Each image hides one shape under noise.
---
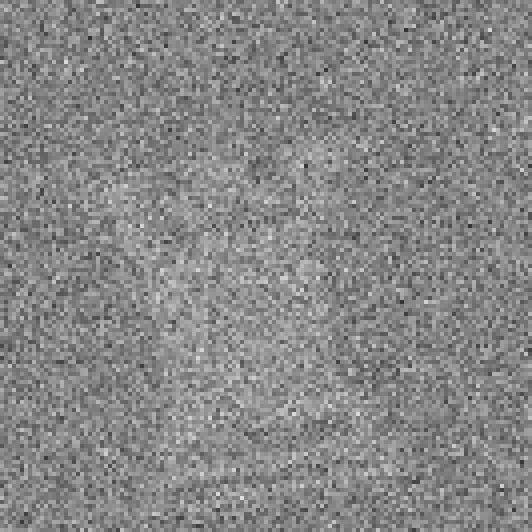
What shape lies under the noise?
chess rook
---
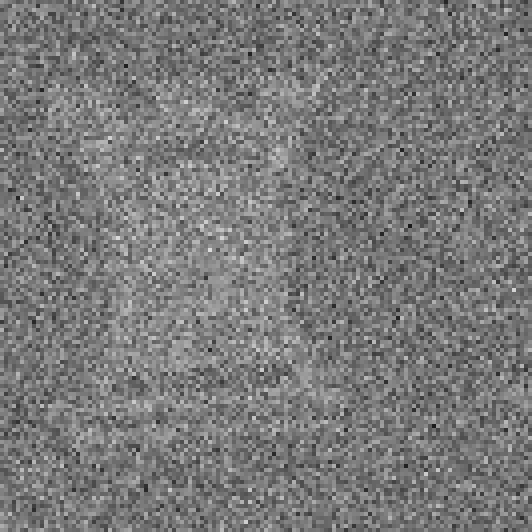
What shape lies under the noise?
chess rook
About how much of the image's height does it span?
two thirds
